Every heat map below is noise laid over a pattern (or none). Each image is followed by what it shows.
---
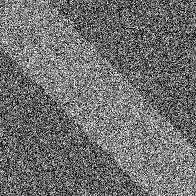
a diagonal band
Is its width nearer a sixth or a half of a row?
a half
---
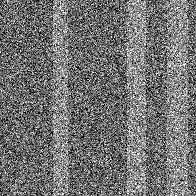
bands of columns
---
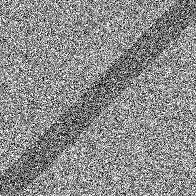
a diagonal band
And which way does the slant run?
bottom left to top right
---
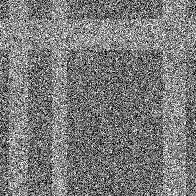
bands of rows crossing bands of columns
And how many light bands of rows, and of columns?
1 and 3
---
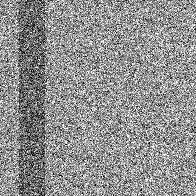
one band of columns
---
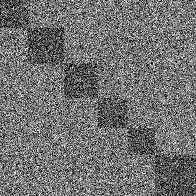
blocks along the diagonal
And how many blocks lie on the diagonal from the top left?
6
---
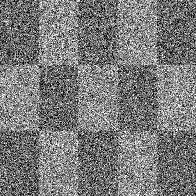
a checkerboard
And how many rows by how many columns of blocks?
3 by 5
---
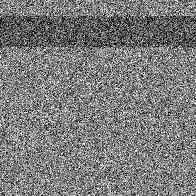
one band of rows
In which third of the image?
top
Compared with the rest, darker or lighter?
darker
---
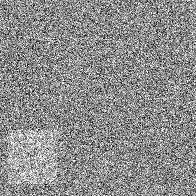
one block
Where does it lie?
bottom left
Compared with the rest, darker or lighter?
lighter
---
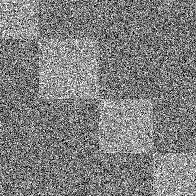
blocks along the diagonal
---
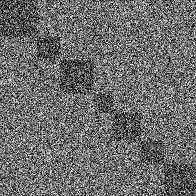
blocks along the diagonal
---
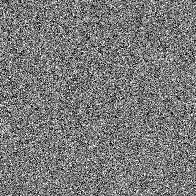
only noise
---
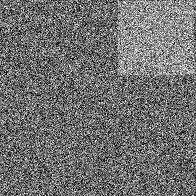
one block
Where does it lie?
top right
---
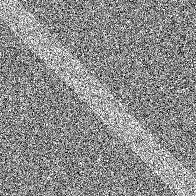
a diagonal band
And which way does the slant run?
top left to bottom right
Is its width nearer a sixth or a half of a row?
a sixth
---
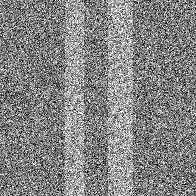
bands of columns
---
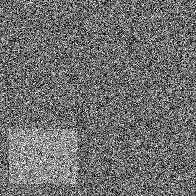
one block
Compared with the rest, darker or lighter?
lighter
